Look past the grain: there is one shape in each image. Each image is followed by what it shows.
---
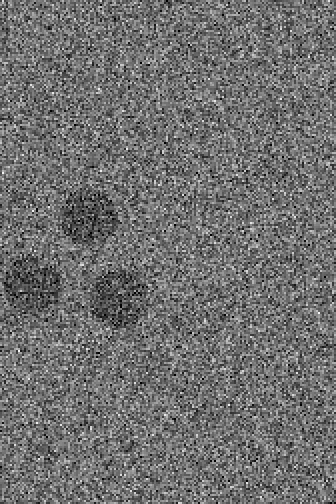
dark three dots, middle left
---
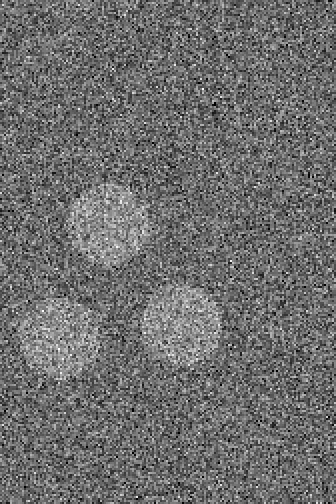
light three dots
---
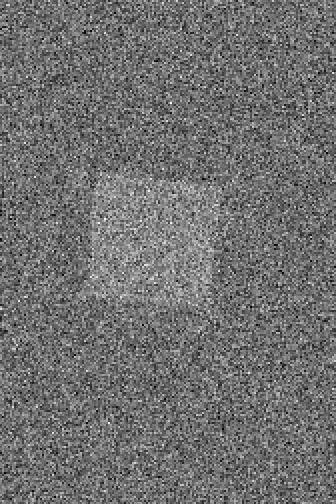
light square, centre
